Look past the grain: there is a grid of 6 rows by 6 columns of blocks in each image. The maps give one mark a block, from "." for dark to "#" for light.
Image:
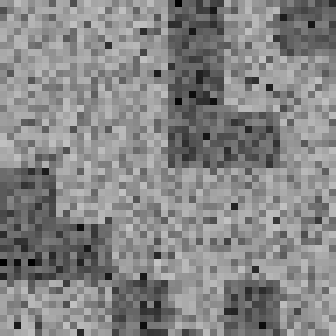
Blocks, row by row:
# # # . # .
# # # . # #
# # # . . #
. # # # # #
. . # # # #
# # . # . #
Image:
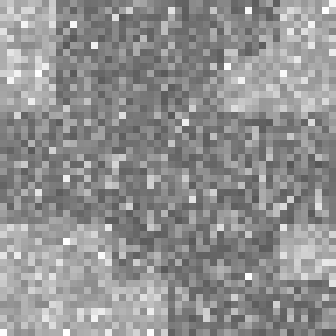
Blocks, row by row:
# . . . . #
# . . . # #
. . . . . .
. . . . . .
# # . . . #
# # # . . .
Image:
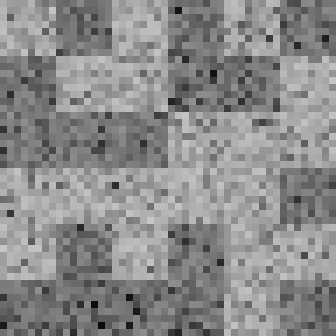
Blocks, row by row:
# . # . # .
. # # . . #
. . . # # #
# # # # # .
# . # . # #
. . . . # .
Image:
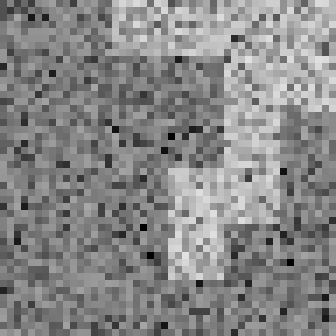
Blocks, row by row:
. . # # # #
. . . . # #
. . . . # .
. . . # # .
. . . # . .
. . . . . .
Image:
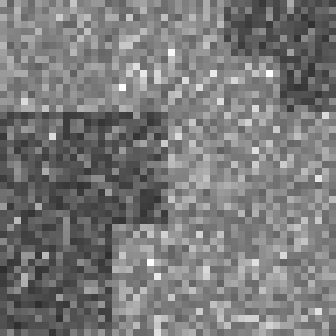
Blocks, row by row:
# # # # . .
# # # # # .
. . . # # #
. . . # # #
. . # # # #
. . # # # #
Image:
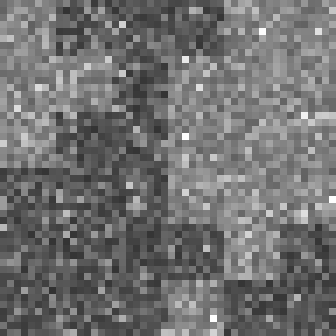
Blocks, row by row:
# . . . # #
# # . # # #
# . . # # #
. . . # # #
. . . . # .
. . . # . .
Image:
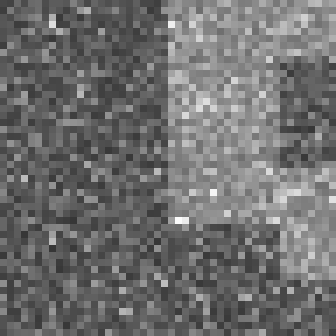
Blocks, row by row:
. . . # # #
. . . # # .
. . . # # .
. . . # # #
. . . . . #
. . . . . .
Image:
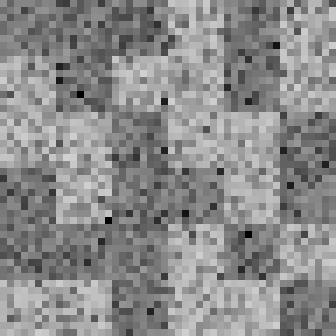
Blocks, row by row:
. . . # . #
# . # # . #
# # . # # .
. # . . # .
. . . # . #
# # . # # .
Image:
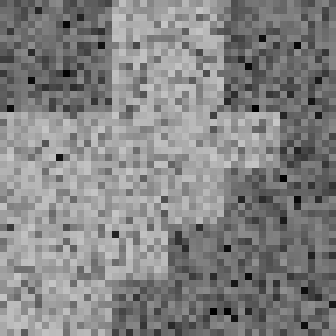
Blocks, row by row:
. . # # . .
. . # # . .
# # # # # .
# # # # . .
# # # . . .
# # . . . .
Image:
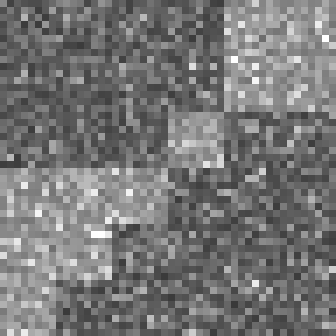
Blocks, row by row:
. . . . # #
. . . . # #
. . . # . .
# # # . . .
# # . . . .
# . . . . .
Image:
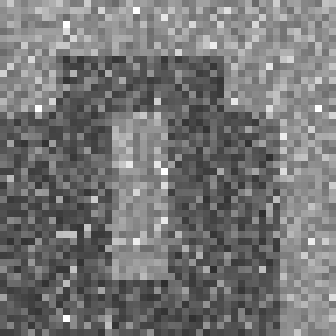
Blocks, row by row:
# # # # # #
# . . . # #
. . # . . #
. . # . . #
. . # . . #
. . . . . #
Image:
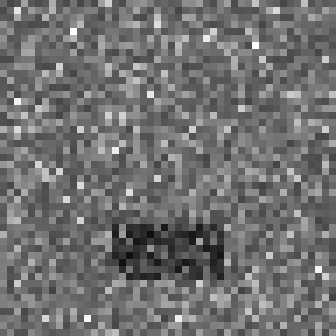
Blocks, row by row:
# # # # # #
# # # # # #
# # # # # #
# # # # # #
# # . . # #
# # # # # #
